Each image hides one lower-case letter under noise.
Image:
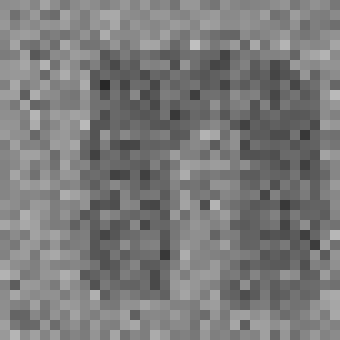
dark n
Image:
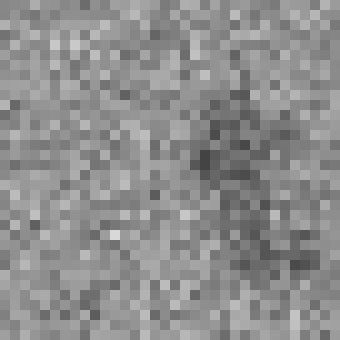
dark t
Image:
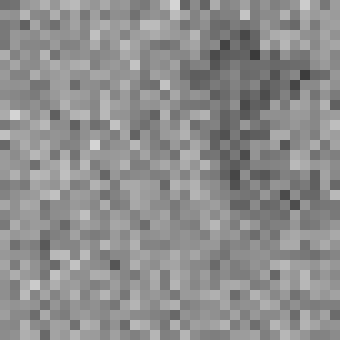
dark t
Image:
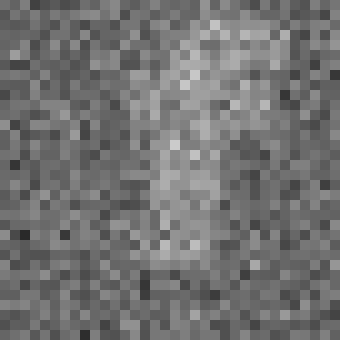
light f
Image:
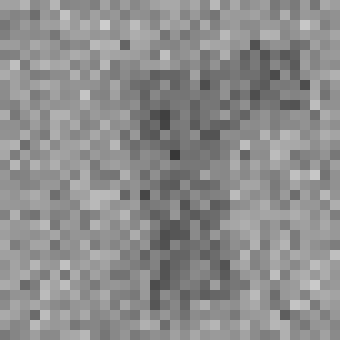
dark r
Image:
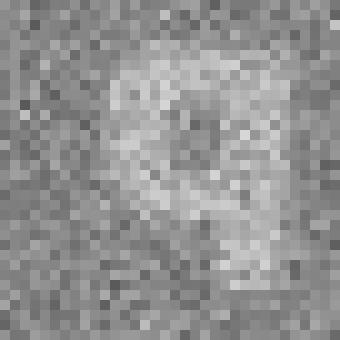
light q
